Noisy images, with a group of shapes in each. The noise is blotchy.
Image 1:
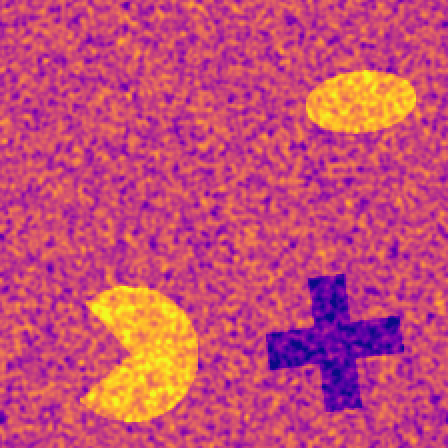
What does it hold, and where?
top right: light ellipse; bottom left: light disc with a wedge cut out; bottom right: dark cross
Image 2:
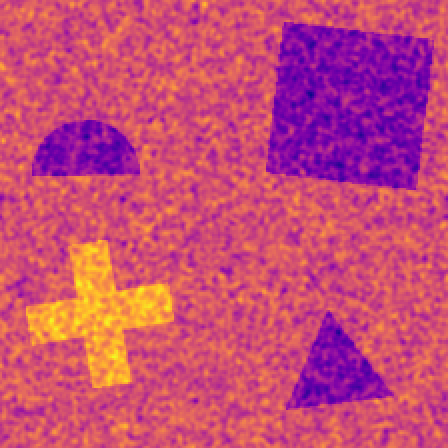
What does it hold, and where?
top left: dark half disc; top right: dark square; bottom left: light cross; bottom right: dark triangle
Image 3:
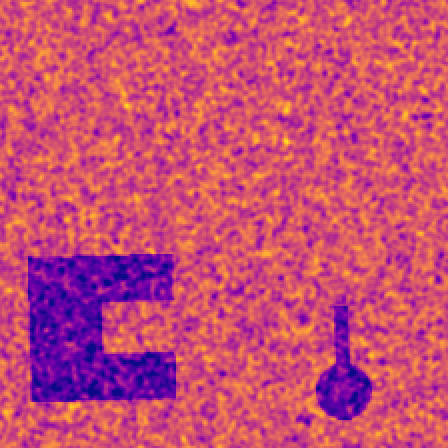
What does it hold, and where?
bottom left: dark square with a notch; bottom right: dark lollipop
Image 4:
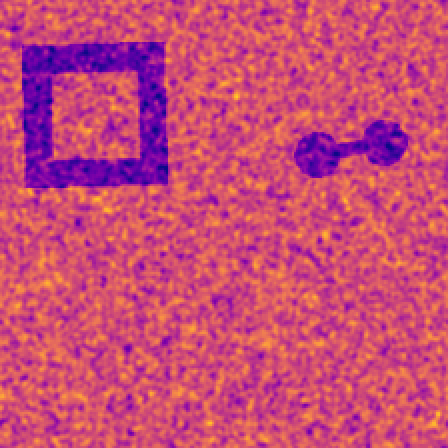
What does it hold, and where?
top left: dark square frame; top right: dark dumbbell
